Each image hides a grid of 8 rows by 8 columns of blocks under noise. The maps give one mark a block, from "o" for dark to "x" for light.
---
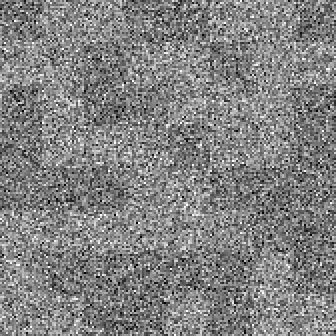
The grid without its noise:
oxxooxxo
xxoxxoxx
oxooxxxo
oxxxoxxo
oooxxooo
xxxxxxoo
xoooooxo
xxooxoxx
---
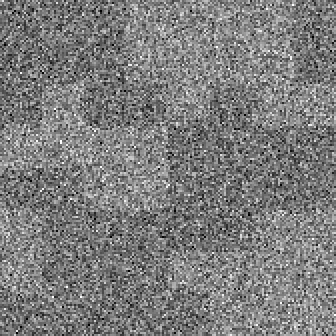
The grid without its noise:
oooxxxxo
oooxxxxo
oxooxoxx
xxxxoooo
ooxxoooo
xoooooxx
xoooxxxx
oooooxxx
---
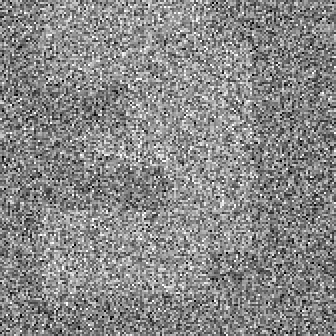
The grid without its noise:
oxxxxooo
oxxxxxoo
oooxxxoo
ooxxxxoo
ooooxxoo
oxxxxxoo
oxxxxooo
oooooooo
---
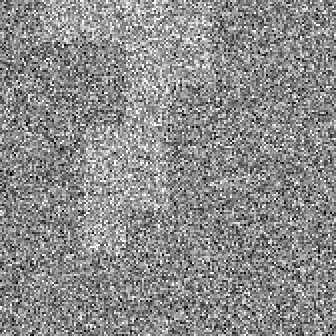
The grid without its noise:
oxxxxooo
oooxxooo
oooxoooo
ooxxoooo
ooxxoooo
ooxooooo
oooooooo
oooooooo
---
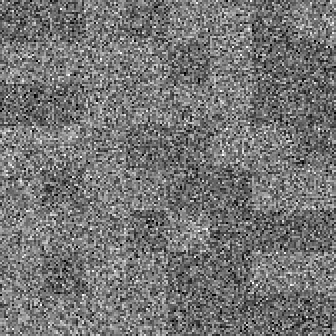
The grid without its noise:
ooxoxxox
xxxxoxoo
ooxxxxoo
xxxooxxo
xoxxooxx
xxxoxooo
xoxxooxx
xxxxoooo
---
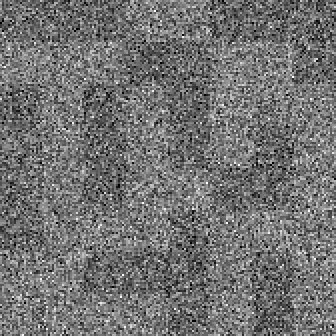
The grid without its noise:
oooxxooo
xxxooxxo
oxoxoxxx
oxoxoxox
oxoxxoox
oxxxoxxx
xxoooxox
xxxxoxox
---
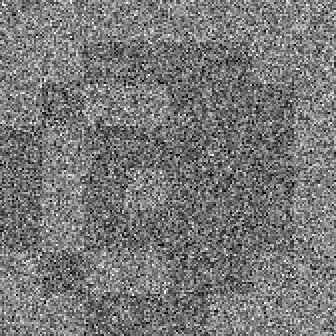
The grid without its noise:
xxxxxxxx
xxooooxx
xoxxooox
oxooooox
oxoxooox
oxooooox
xoxxooxx
xxoooxxx
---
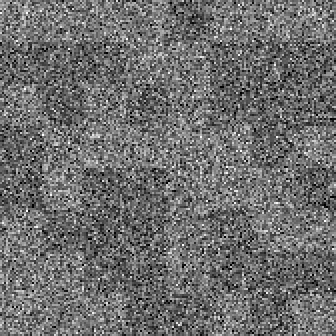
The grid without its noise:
xxxxoxxx
oooxxooo
xoxoxooo
oxxxxxox
oxooxxxo
xoooxoxx
xxooxooo
xxxooxox
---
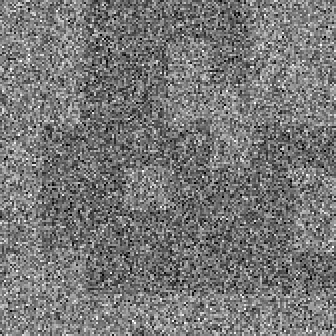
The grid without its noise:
xxooooxx
xxooxoxx
xxooxxxx
xooooxoo
xooxooox
xoooooox
xxoooooo
xxxxxxxx
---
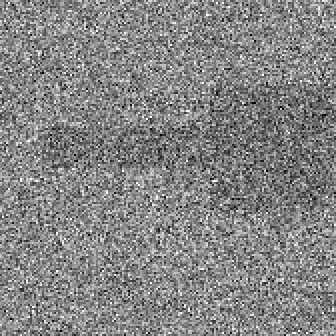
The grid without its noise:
xxxxxxxx
xxxxxxxx
xxxxxooo
xooooooo
xxxxxooo
xxxxxxxx
xxxxxxxx
xxxxxxxx
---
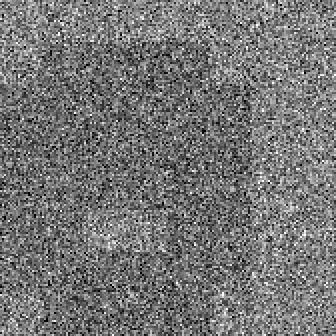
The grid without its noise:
xxxxxxxx
xooooxxx
ooooooxx
ooooooxx
ooooooxx
ooxxooxx
ooooooxx
xooooxxx
